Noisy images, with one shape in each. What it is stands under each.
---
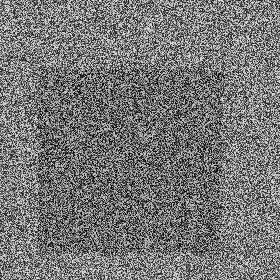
square
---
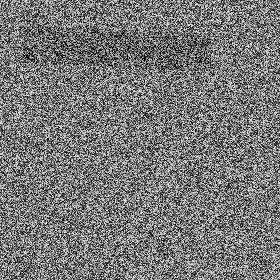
bar
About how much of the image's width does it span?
two thirds
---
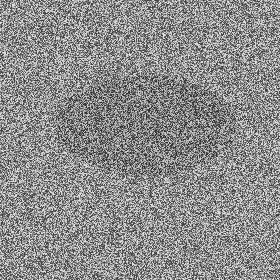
ellipse
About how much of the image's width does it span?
two thirds
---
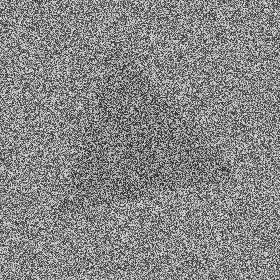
triangle
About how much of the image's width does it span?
two thirds
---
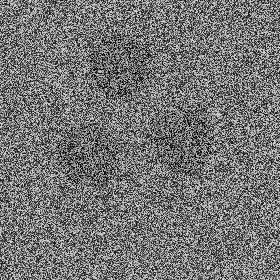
three dots
